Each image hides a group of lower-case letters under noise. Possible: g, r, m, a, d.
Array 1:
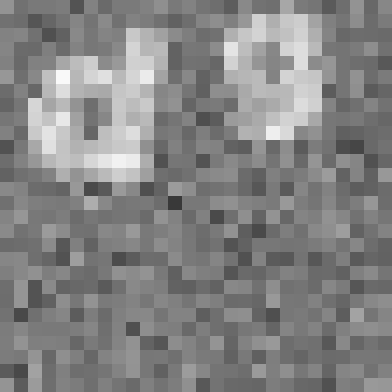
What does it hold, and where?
top left: d; top right: g
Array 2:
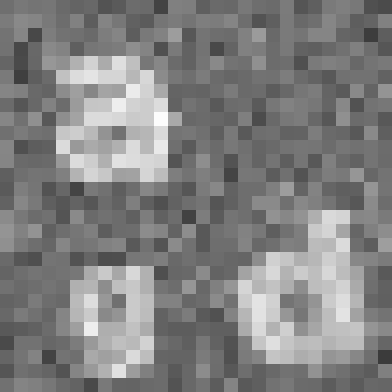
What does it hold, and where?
top left: a; bottom left: g; bottom right: d
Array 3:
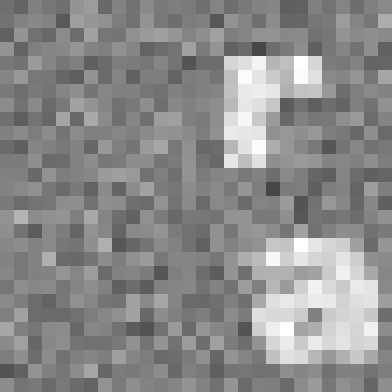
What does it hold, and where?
top right: r; bottom right: a
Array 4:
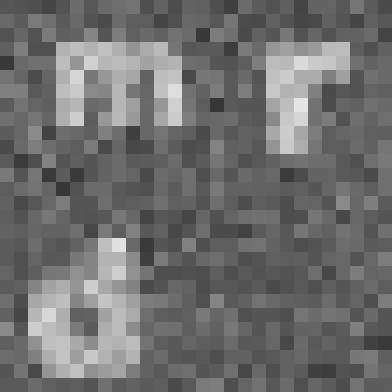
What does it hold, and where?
top left: m; top right: r; bottom left: d
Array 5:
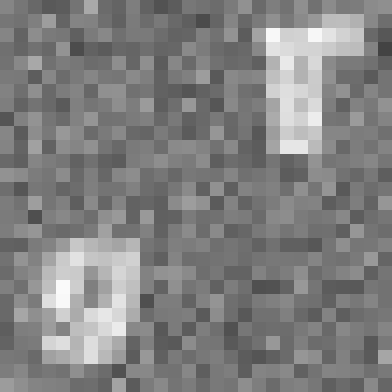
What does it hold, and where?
top right: r; bottom left: g
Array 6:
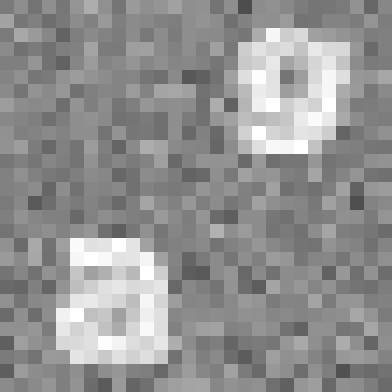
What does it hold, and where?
top right: g; bottom left: a
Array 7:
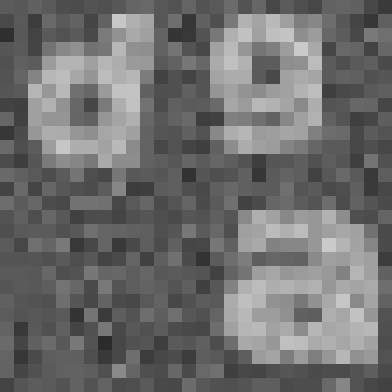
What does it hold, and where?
top left: d; top right: g; bottom right: a
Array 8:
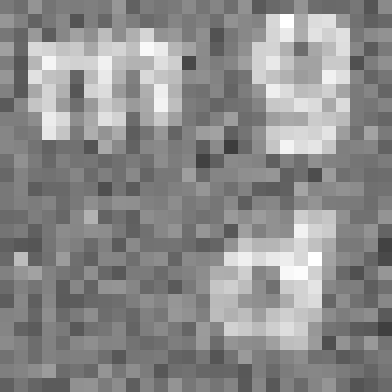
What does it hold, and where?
top left: m; top right: g; bottom right: d
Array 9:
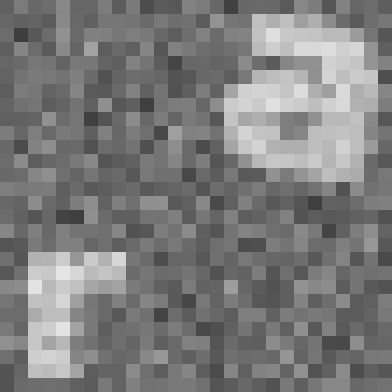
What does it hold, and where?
top right: a; bottom left: r
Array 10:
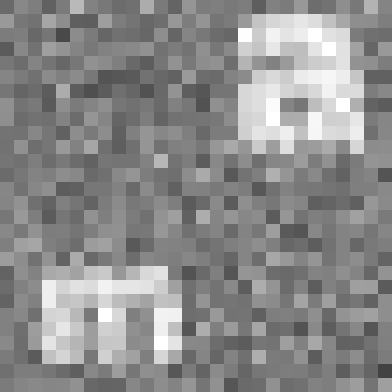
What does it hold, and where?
top right: a; bottom left: m
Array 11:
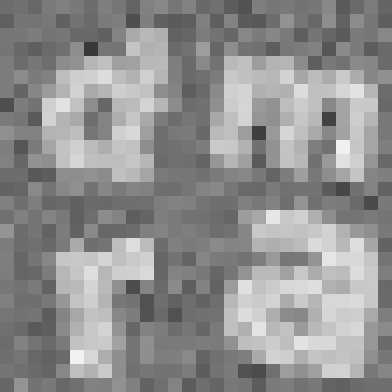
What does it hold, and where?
top left: d; top right: m; bottom left: r; bottom right: a
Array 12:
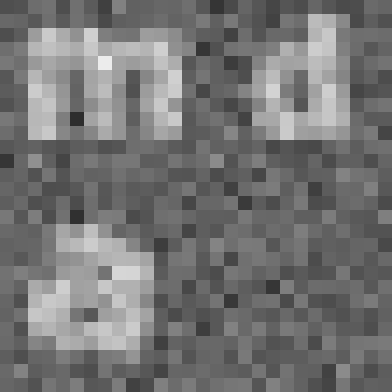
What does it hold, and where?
top left: m; top right: d; bottom left: a
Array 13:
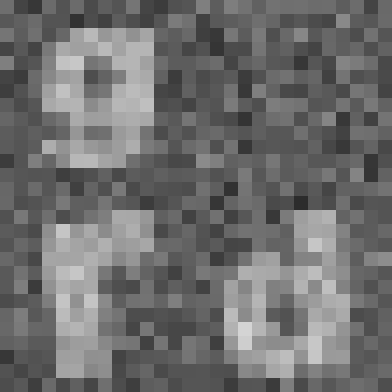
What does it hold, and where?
top left: g; bottom left: r; bottom right: d
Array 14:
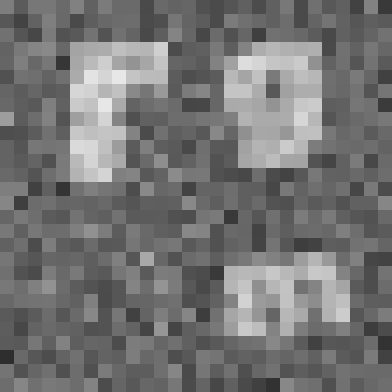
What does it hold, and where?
top left: r; top right: g; bottom right: m
